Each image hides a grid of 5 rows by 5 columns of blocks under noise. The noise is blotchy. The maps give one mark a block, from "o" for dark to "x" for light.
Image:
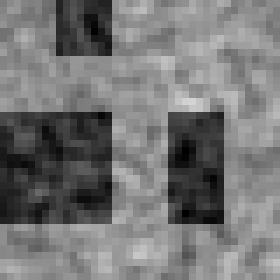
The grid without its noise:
x o x x x
x x x x x
o o x o x
o o x o x
x x x x x
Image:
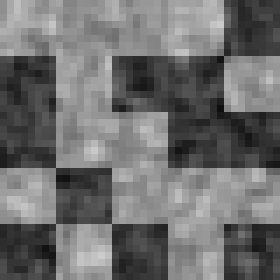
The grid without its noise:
x x x x o
o x o o x
o x x o o
x o x x x
o x o x o
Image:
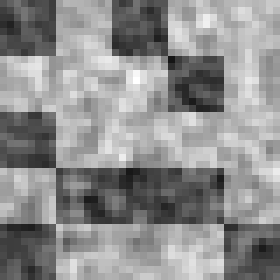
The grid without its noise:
o x o x x
x x x o x
o x x x x
x o o o x
o x x x o
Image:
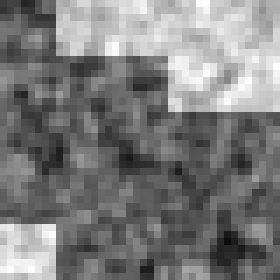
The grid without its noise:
o x x x x
o o o x x
o o o o o
o o o o o
x o o o o
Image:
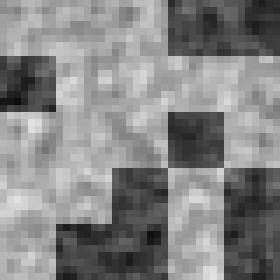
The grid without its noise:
x x x o o
o x x x x
x x x o x
x x o x o
x o o x o
